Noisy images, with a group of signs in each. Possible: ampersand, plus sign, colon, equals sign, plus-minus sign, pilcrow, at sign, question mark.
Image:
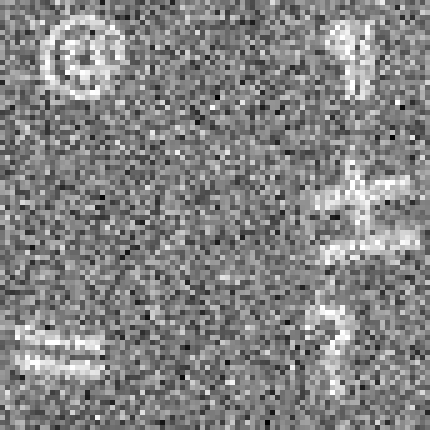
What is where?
top left: at sign; top right: pilcrow; middle right: plus-minus sign; bottom left: equals sign; bottom right: question mark
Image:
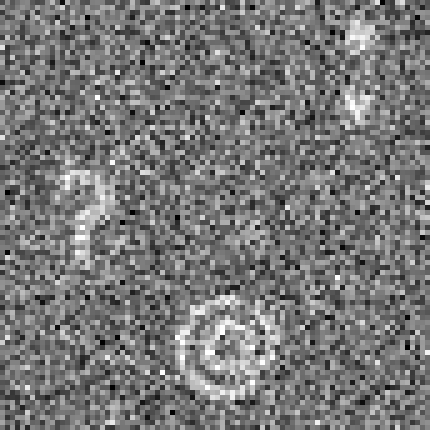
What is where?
top right: colon; middle left: question mark; bottom middle: at sign
